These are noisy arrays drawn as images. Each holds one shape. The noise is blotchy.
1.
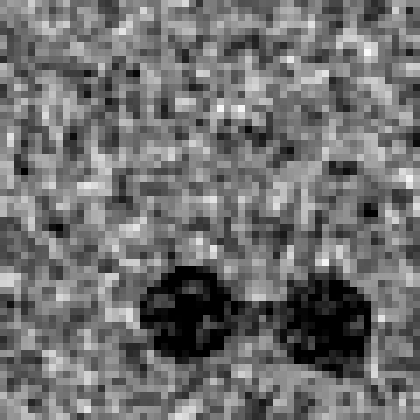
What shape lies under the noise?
dumbbell
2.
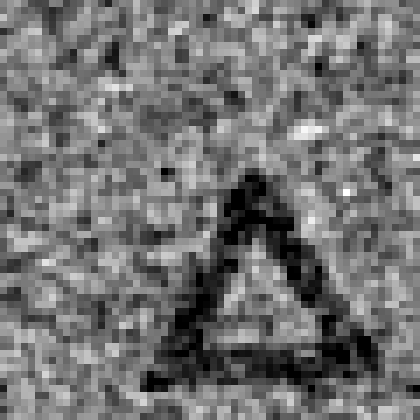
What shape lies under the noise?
triangle frame
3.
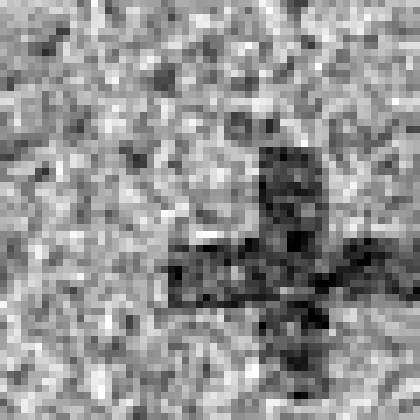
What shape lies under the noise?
cross
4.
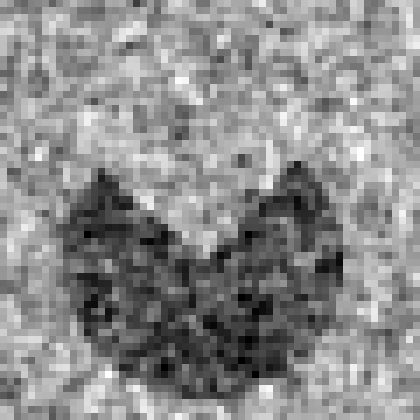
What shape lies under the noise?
disc with a wedge cut out
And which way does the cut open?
up
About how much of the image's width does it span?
two thirds
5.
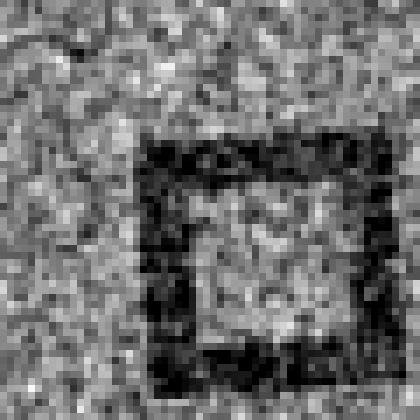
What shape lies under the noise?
square frame
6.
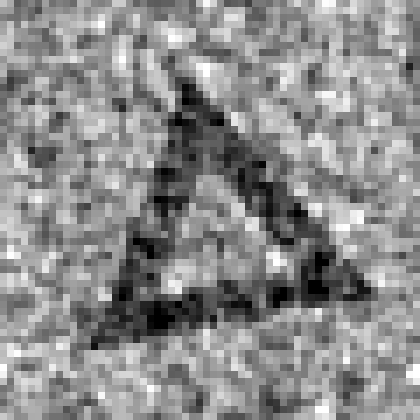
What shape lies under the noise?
triangle frame
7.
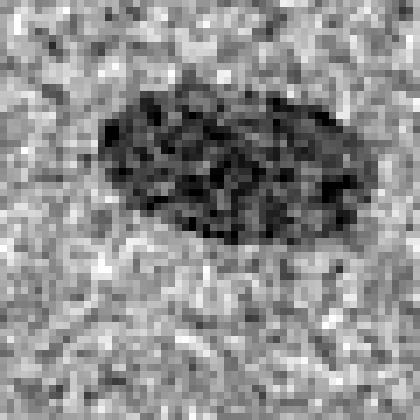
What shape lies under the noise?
ellipse
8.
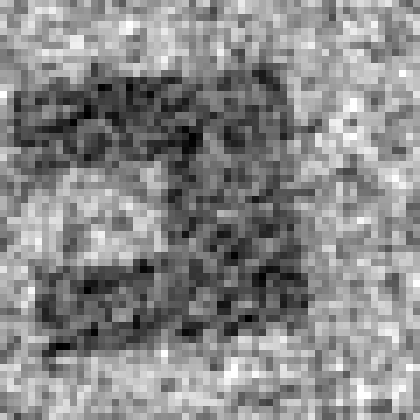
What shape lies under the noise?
square with a notch
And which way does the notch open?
left
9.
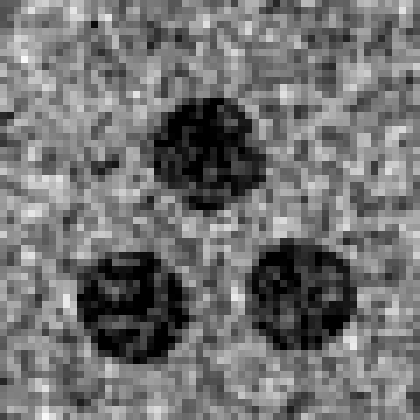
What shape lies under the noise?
three dots
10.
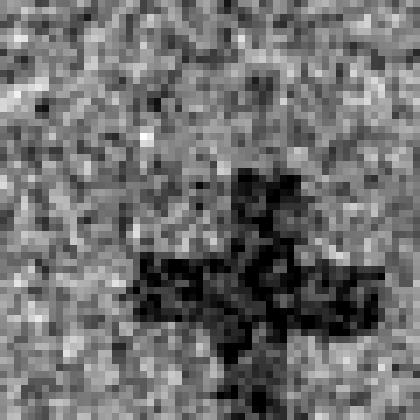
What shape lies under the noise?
cross
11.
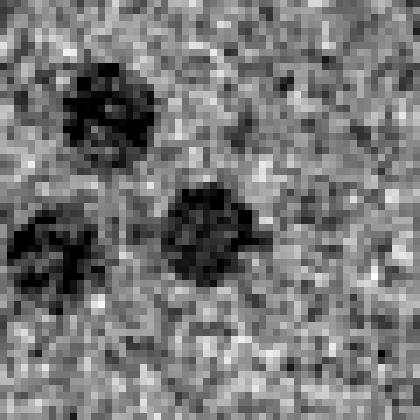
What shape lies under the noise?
three dots
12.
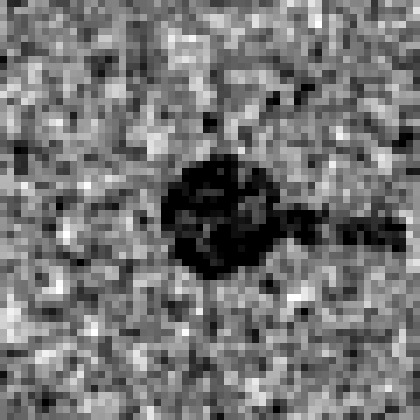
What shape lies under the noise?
lollipop
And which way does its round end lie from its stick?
left
